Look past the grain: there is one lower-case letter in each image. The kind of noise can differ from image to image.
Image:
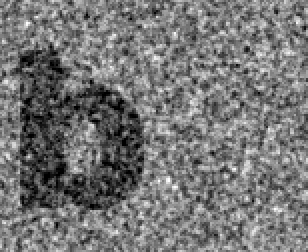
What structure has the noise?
blotchy
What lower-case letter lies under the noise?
b
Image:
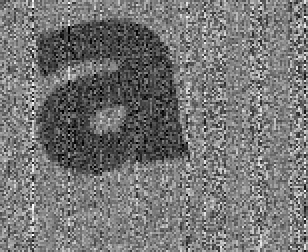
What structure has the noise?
columns of uneven size
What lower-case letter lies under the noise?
a
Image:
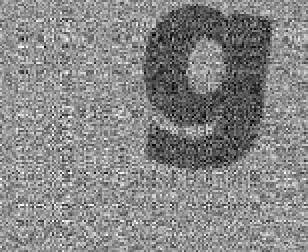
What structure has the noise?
low rank plus noise
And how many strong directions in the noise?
three or four
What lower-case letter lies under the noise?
g
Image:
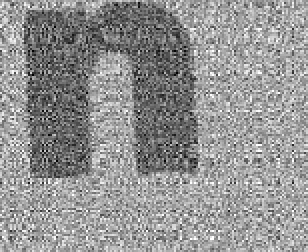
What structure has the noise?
low rank plus noise
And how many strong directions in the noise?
two
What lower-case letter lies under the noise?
n
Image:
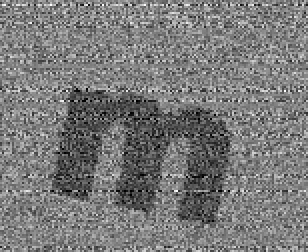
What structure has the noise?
rows of uneven size
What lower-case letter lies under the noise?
m
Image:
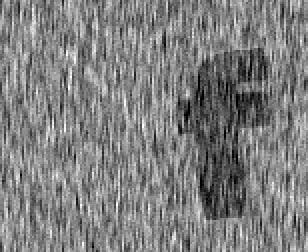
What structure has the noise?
streaked along the columns
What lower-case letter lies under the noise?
f
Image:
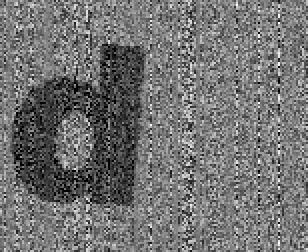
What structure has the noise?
columns of uneven size
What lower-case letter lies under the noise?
d
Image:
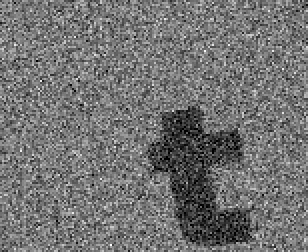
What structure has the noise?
independent entries
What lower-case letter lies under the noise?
t
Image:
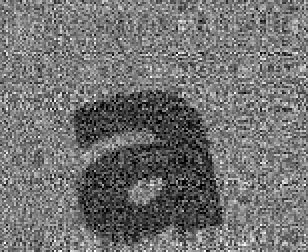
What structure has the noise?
low rank plus noise
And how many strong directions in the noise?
three or four
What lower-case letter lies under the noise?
a
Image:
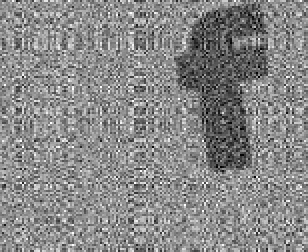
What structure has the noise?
low rank plus noise
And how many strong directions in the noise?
one
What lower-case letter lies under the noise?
f
